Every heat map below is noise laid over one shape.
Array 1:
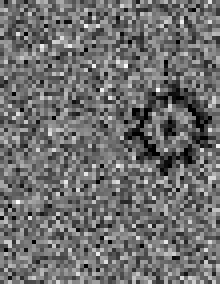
dark gear, middle right
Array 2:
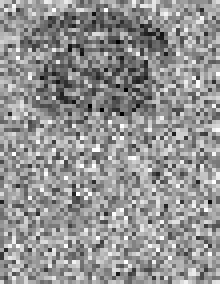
dark telephone
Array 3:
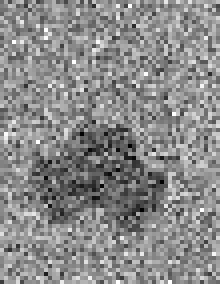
dark car
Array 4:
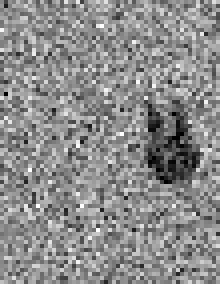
dark rabbit's head, middle right
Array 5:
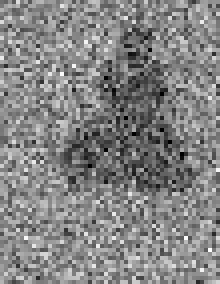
dark chess pawn
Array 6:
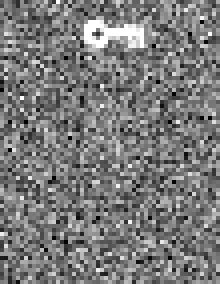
light key, top middle
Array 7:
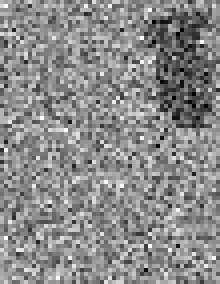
dark footprint, top right
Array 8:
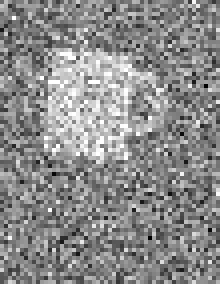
light cup
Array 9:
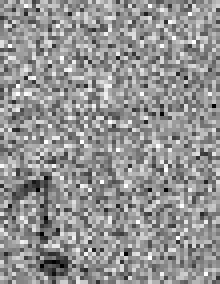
dark musical note, bottom left
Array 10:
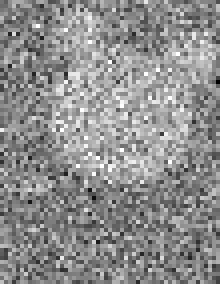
light bear's head
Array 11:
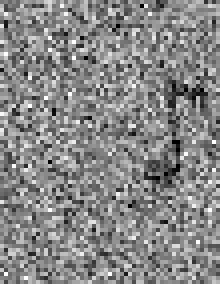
dark musical note, middle right
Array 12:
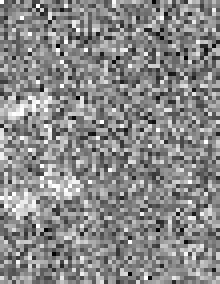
light pair of musical notes, middle left
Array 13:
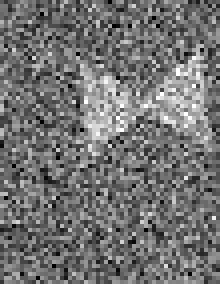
light bow tie
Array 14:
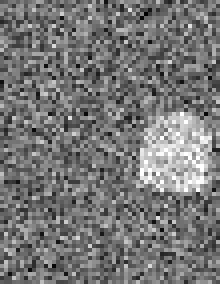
light ghost, middle right
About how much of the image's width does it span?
a third
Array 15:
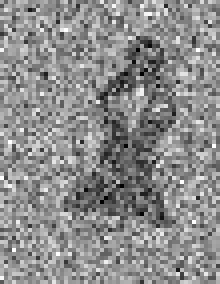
dark chess bishop
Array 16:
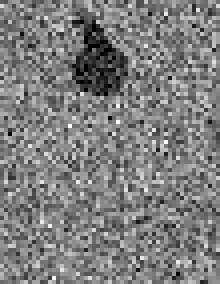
dark pear, top middle
